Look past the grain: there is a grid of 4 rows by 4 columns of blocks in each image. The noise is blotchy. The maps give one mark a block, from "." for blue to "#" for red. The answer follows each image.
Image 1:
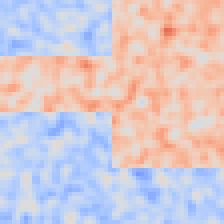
. . # #
# # # #
. . # #
. . . .
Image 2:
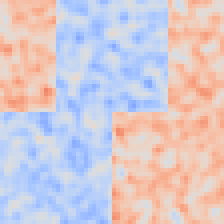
# . . #
# . . #
. . # #
. . # #
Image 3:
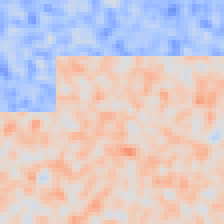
. . . .
. # # #
# # # #
# # # #
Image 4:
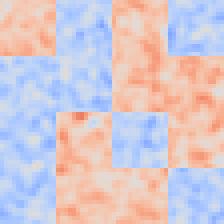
# . # .
. . # #
. # . #
. # # .
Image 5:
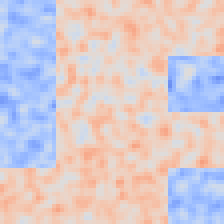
. # # #
. # # .
. # # #
# # # .
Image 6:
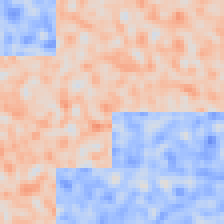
. # # #
# # # #
# # . .
# . . .
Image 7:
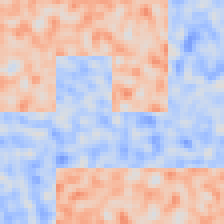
# # # .
# . # .
. . . .
. # # #
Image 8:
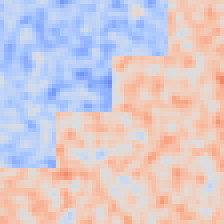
. . . #
. . # #
. # # #
# # # #
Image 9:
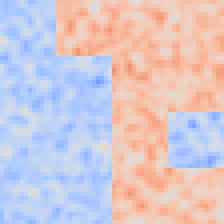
. # # #
. . # #
. . # .
. . # #
